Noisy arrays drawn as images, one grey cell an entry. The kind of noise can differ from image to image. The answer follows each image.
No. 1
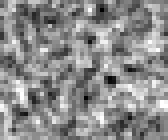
blotchy
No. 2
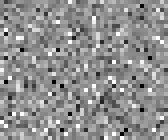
heavy tails
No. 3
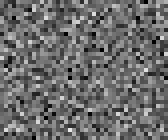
independent entries
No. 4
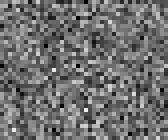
independent entries
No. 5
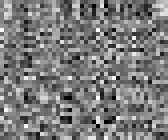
low rank plus noise
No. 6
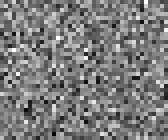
independent entries
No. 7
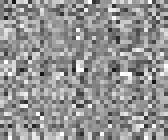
low rank plus noise
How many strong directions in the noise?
two
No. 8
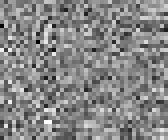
low rank plus noise
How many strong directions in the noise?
five to eight
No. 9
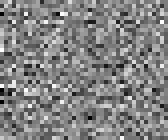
low rank plus noise
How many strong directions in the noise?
three or four
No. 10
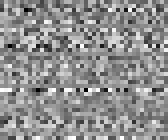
rows of uneven size
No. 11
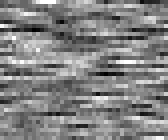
streaked along the rows
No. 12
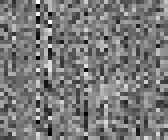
columns of uneven size
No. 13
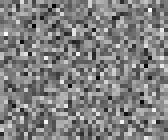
independent entries
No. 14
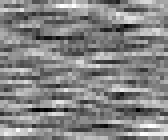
streaked along the rows
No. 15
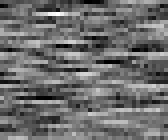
streaked along the rows
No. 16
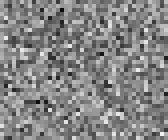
independent entries
